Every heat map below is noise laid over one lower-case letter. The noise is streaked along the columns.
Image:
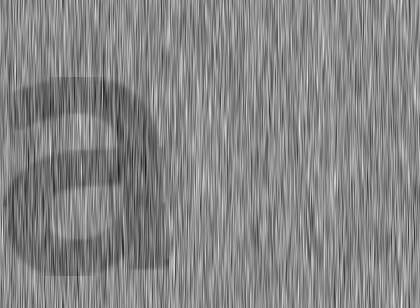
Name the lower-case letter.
a
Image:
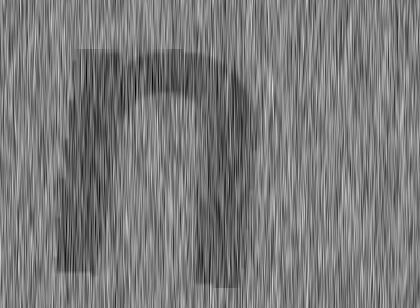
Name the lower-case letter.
n
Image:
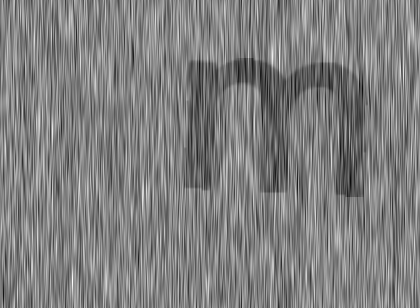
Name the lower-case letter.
m
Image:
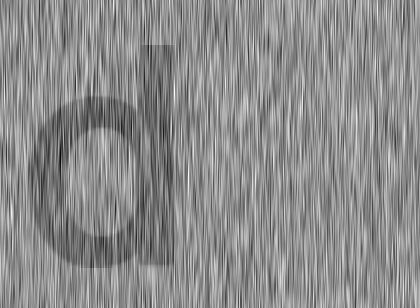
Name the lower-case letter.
d
